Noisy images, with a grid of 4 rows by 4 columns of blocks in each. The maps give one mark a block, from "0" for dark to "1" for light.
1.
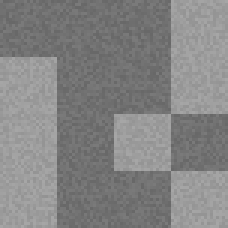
0 0 0 1
1 0 0 1
1 0 1 0
1 0 0 1
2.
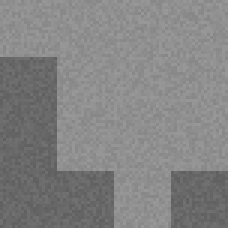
1 1 1 1
0 1 1 1
0 1 1 1
0 0 1 0
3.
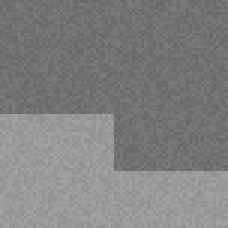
0 0 0 0
0 0 0 0
1 1 0 0
1 1 1 1
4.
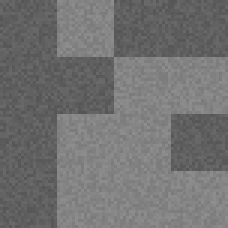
0 1 0 0
0 0 1 1
0 1 1 0
0 1 1 1
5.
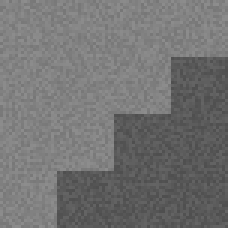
1 1 1 1
1 1 1 0
1 1 0 0
1 0 0 0
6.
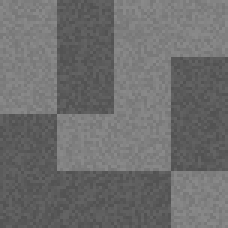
1 0 1 1
1 0 1 0
0 1 1 0
0 0 0 1
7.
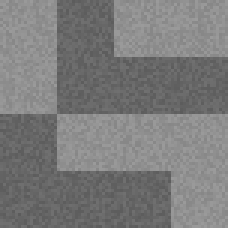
1 0 1 1
1 0 0 0
0 1 1 1
0 0 0 1
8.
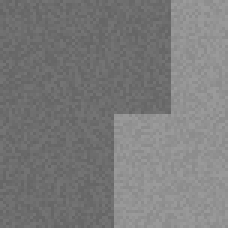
0 0 0 1
0 0 0 1
0 0 1 1
0 0 1 1
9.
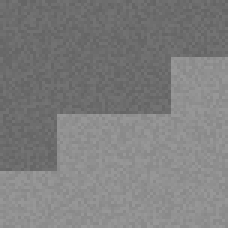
0 0 0 0
0 0 0 1
0 1 1 1
1 1 1 1
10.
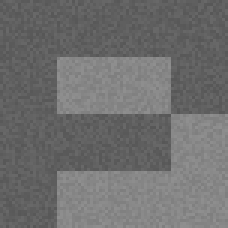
0 0 0 0
0 1 1 0
0 0 0 1
0 1 1 1
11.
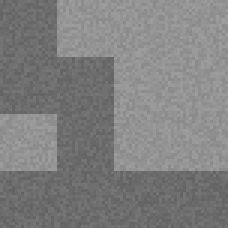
0 1 1 1
0 0 1 1
1 0 1 1
0 0 0 0
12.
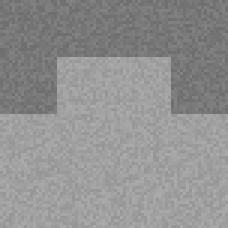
0 0 0 0
0 1 1 0
1 1 1 1
1 1 1 1
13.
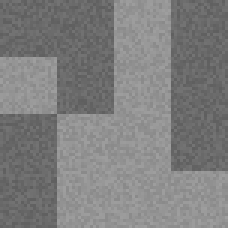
0 0 1 0
1 0 1 0
0 1 1 0
0 1 1 1
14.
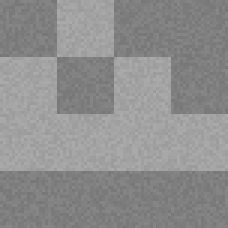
0 1 0 0
1 0 1 0
1 1 1 1
0 0 0 0
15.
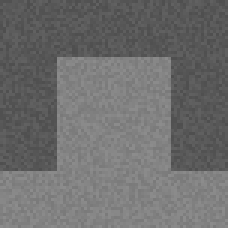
0 0 0 0
0 1 1 0
0 1 1 0
1 1 1 1
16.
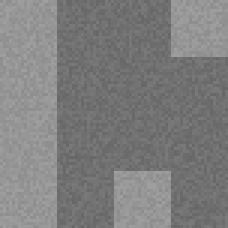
1 0 0 1
1 0 0 0
1 0 0 0
1 0 1 0
